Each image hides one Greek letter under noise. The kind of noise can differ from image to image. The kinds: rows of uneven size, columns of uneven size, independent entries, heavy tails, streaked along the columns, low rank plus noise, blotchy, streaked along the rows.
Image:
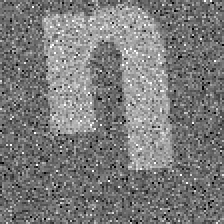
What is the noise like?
heavy tails
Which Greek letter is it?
eta
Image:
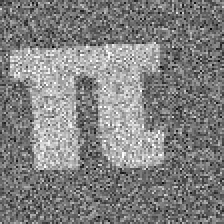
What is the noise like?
low rank plus noise
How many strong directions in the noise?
five to eight
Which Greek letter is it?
pi
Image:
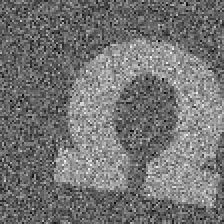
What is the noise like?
independent entries
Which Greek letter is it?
omega
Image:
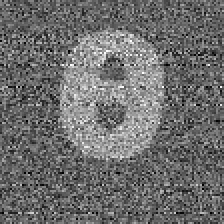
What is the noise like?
rows of uneven size
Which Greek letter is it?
theta
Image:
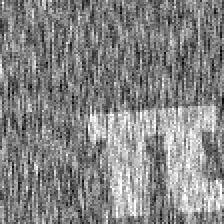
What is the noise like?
streaked along the columns
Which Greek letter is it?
pi
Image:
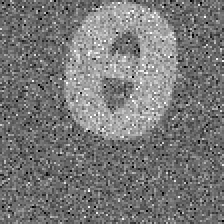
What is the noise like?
heavy tails
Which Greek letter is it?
theta
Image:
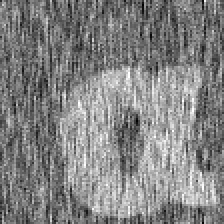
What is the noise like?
streaked along the columns
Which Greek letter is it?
alpha
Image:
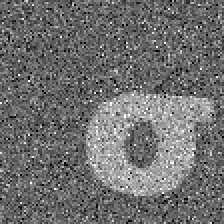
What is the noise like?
heavy tails
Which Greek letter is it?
sigma
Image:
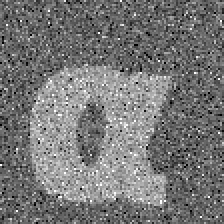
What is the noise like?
heavy tails
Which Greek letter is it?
alpha
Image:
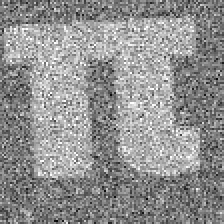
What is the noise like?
low rank plus noise
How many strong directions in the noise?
two
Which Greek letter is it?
pi
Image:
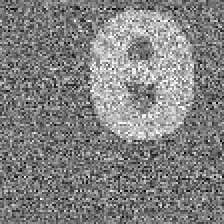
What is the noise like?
rows of uneven size
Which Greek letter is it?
theta
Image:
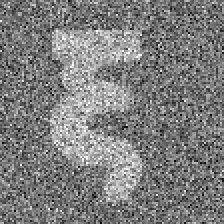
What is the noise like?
independent entries
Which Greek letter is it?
xi
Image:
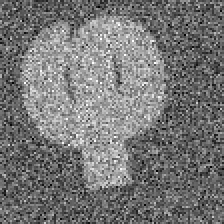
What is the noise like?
independent entries
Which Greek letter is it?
phi
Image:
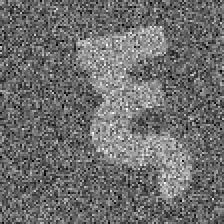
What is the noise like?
independent entries
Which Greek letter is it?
xi
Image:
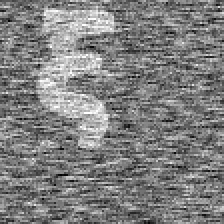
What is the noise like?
streaked along the rows
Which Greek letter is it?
xi
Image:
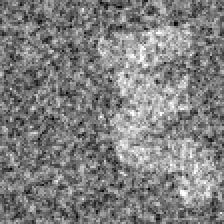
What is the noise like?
blotchy
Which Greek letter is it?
xi
